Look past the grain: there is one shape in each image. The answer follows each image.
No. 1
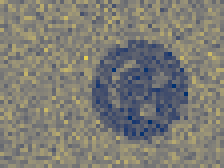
dark smiling face
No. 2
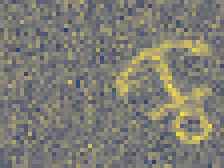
light anchor
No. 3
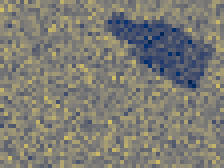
dark bottle
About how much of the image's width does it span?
half
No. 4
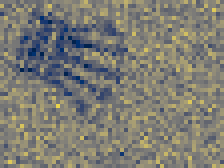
dark chess queen
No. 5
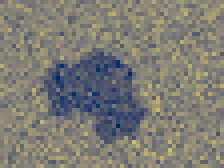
dark car
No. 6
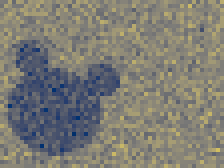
dark bear's head
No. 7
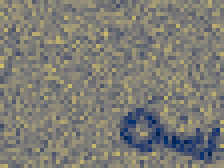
dark key, bottom right
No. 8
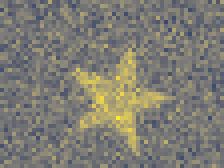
light star
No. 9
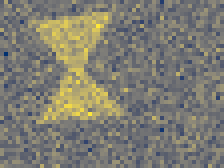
light bow tie
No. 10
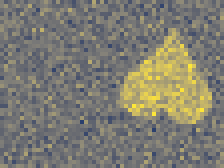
light heart
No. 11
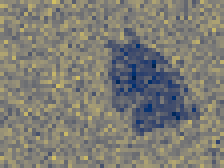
dark chess knight
